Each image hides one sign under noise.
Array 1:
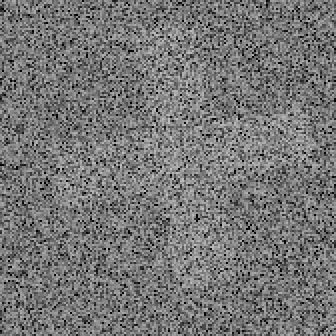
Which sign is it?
plus sign
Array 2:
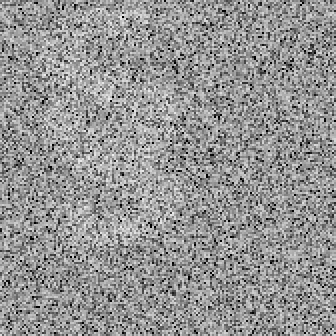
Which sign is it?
section sign
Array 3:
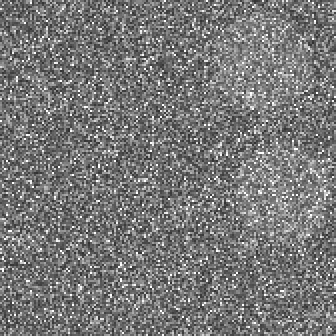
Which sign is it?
colon
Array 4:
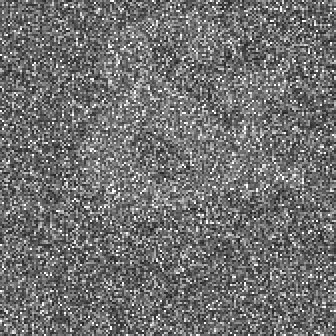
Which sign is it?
ampersand
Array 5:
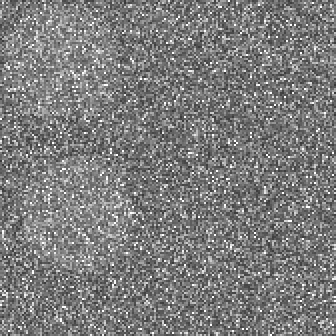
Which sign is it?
colon
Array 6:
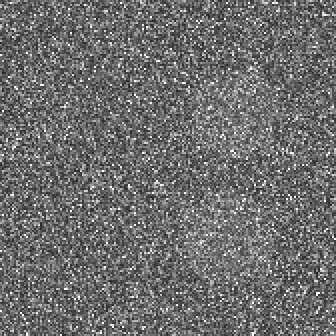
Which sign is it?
colon
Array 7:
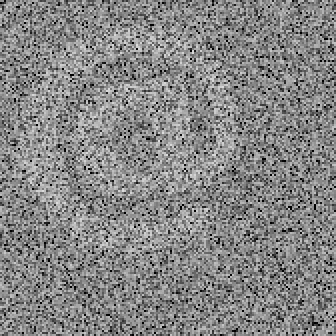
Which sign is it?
at sign
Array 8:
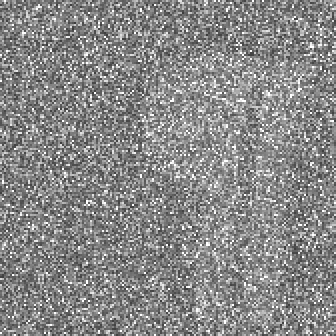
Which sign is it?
pilcrow
